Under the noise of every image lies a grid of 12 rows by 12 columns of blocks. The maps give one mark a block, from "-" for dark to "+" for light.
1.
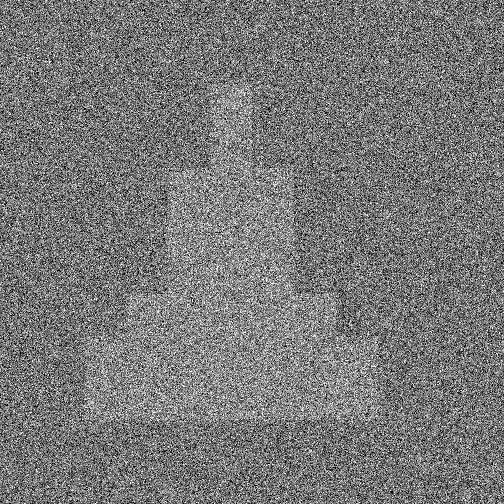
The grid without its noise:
------------
------------
-----+------
-----+------
----+++-----
----+++-----
----+++-----
---+++++----
--+++++++---
--+++++++---
------------
------------
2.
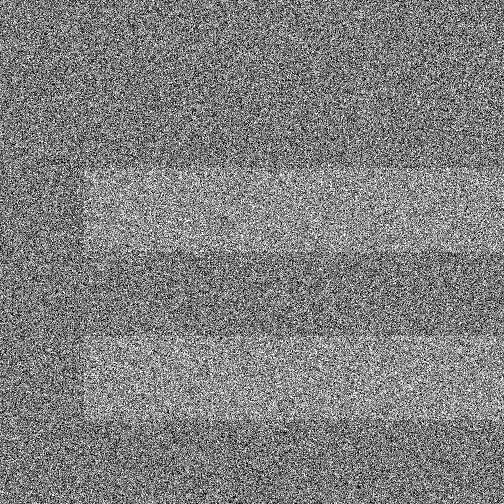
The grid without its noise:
------------
------------
------------
------------
--++++++++++
--++++++++++
------------
------------
--++++++++++
--++++++++++
------------
------------
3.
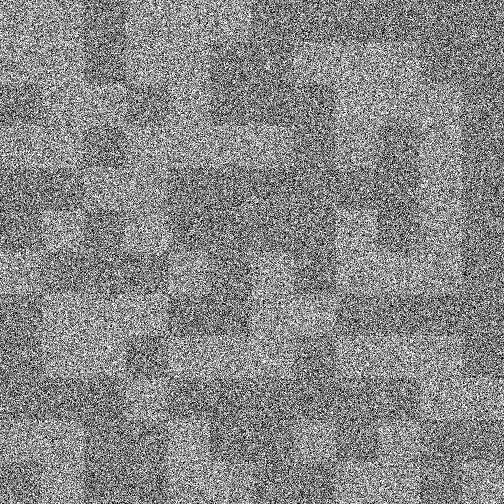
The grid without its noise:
++-+++------
++-++--+++--
-++-+---+++-
++-++++-+-+-
--++------+-
-+-+----+-+-
+---+-+-+++-
-+++--++----
-++-+++-+++-
---+------++
++--+--+-+--
-+--++--++-+
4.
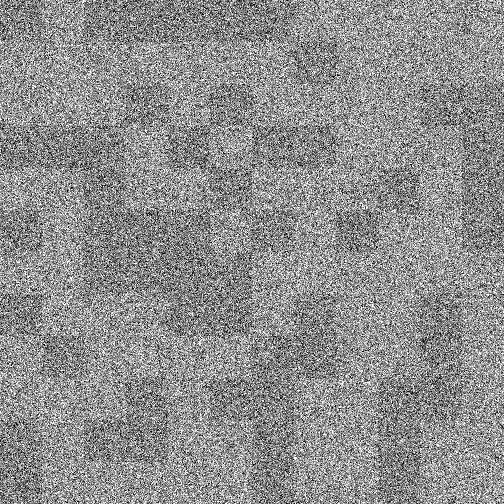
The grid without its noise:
-+-----+++++
+++++++-++++
+++-+-++++--
---+-+--+++-
++-++-+++-+-
-+---+-+-++-
++----++++++
-+++--+-++-+
+-++++--++-+
+++-+--++--+
-+--++-++-++
-+++++-++-++
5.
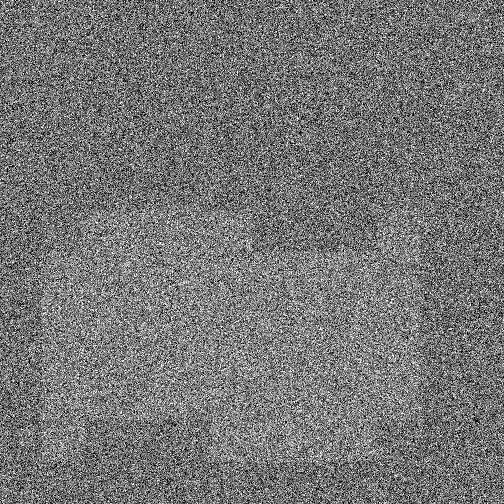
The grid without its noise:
------------
------------
------------
------------
------------
--++++---+--
-+++++++++--
-+++++++++--
-+++++++++--
-+++++++++--
-+---++++---
------------
